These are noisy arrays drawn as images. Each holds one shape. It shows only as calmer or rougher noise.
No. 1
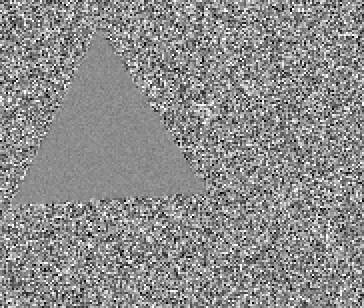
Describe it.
calm triangle
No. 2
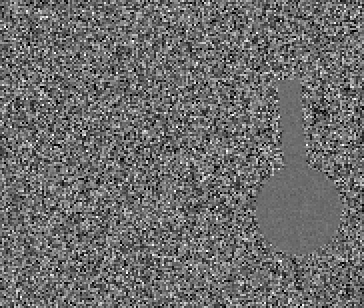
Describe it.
calm lollipop
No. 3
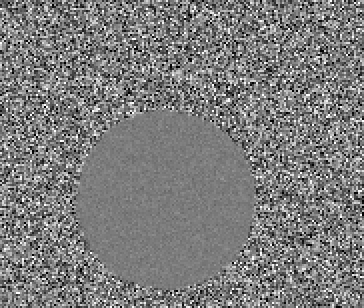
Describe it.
calm disc
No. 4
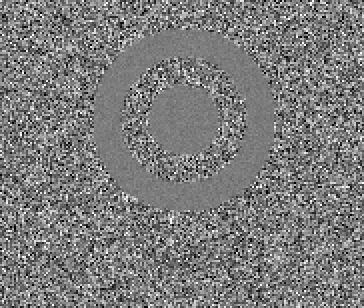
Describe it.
calm bullseye
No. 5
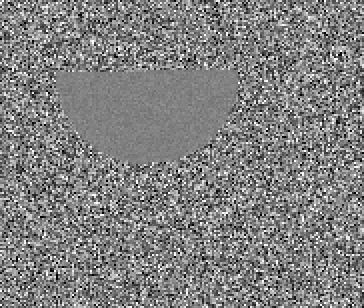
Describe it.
calm half disc
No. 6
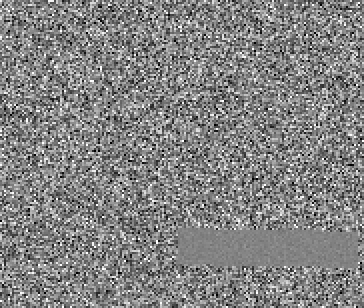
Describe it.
calm bar
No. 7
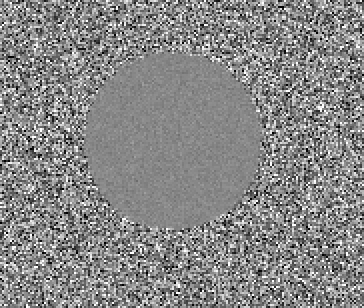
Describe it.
calm disc
